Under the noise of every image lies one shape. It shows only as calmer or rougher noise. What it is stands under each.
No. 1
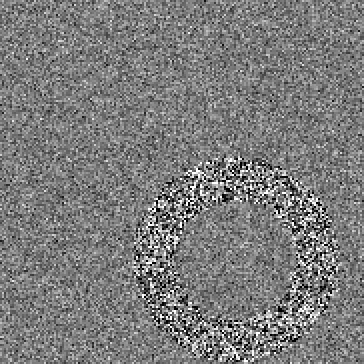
ring
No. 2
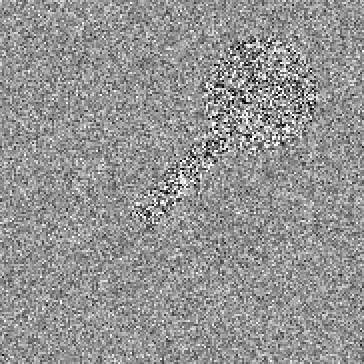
lollipop
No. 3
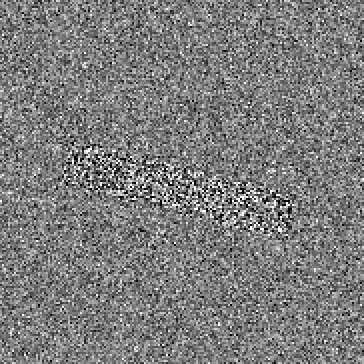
bar
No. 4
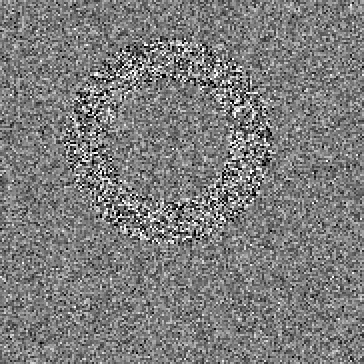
ring
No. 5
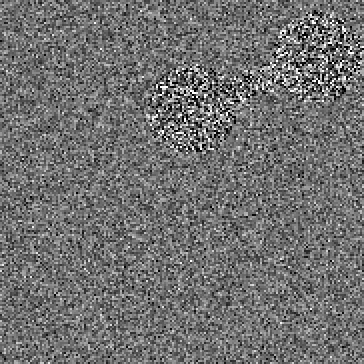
dumbbell
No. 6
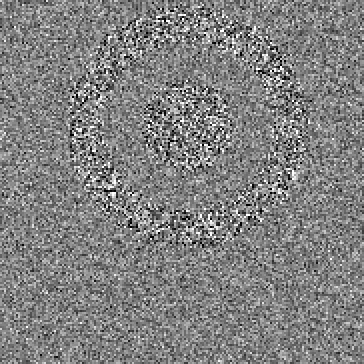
bullseye
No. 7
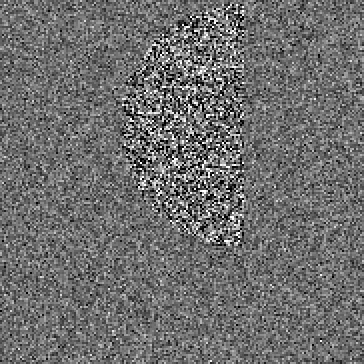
half disc
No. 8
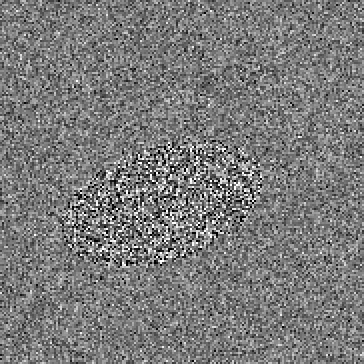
ellipse
